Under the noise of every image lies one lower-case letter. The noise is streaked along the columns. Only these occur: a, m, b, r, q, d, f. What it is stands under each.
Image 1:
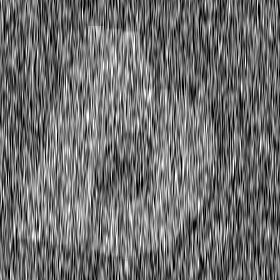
b
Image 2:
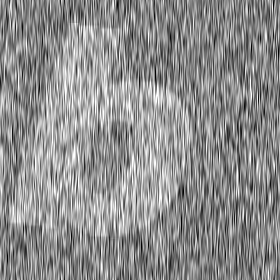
b
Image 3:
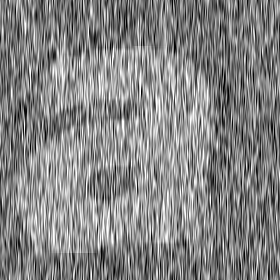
a
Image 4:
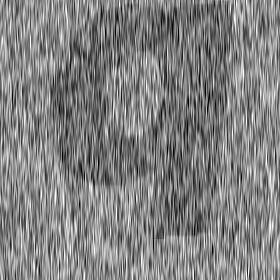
q
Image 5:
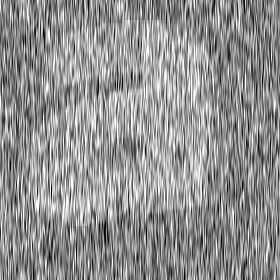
a
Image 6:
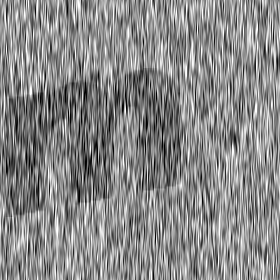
m
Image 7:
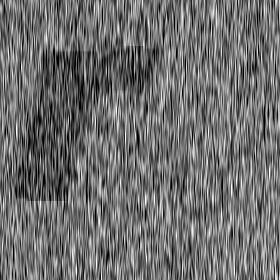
r
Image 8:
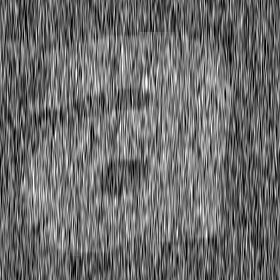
a
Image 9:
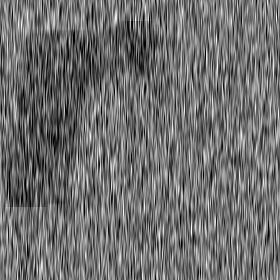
r
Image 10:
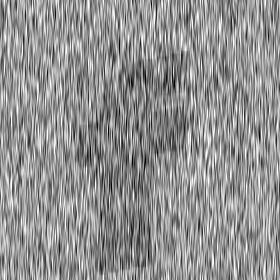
f
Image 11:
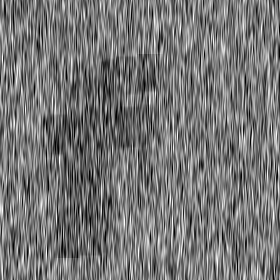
f
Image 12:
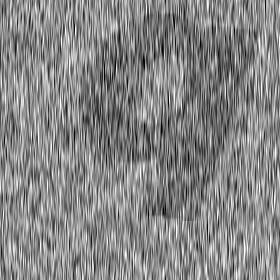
q
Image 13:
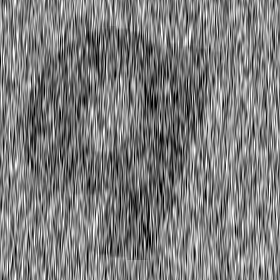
q
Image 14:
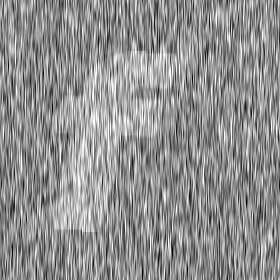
f
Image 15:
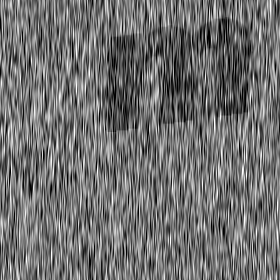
m
